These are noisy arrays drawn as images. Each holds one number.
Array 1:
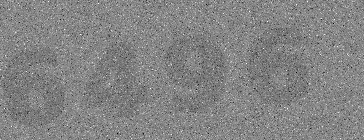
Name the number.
6496
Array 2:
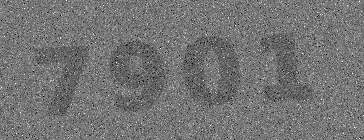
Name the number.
7901
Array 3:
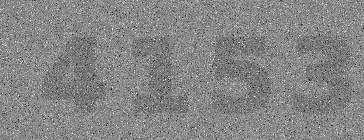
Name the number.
4153
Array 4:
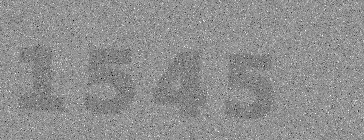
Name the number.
1545
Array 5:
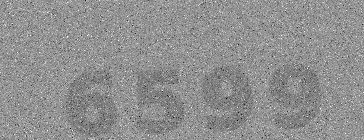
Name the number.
6599
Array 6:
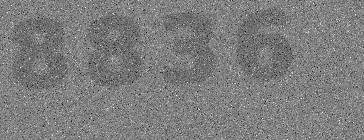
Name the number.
8836
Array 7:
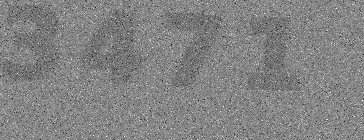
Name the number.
3471
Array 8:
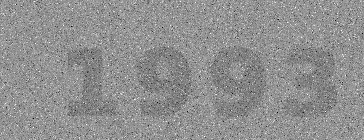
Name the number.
1993
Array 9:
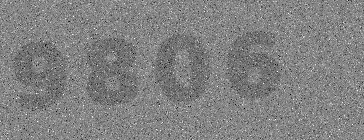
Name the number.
9806
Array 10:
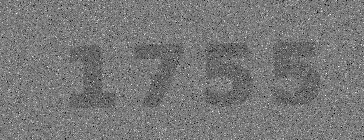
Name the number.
1755
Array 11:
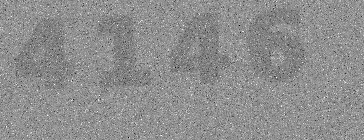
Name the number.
4146
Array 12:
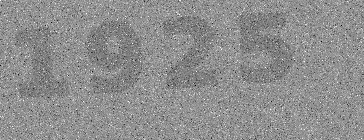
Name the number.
1925
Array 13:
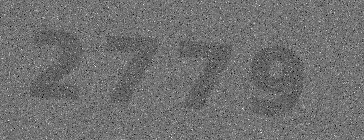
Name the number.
2779
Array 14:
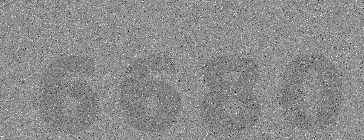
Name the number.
6680
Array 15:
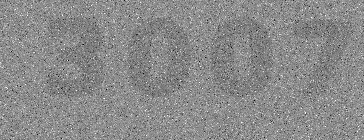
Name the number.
3007
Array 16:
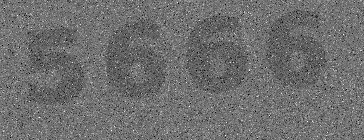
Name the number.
5666
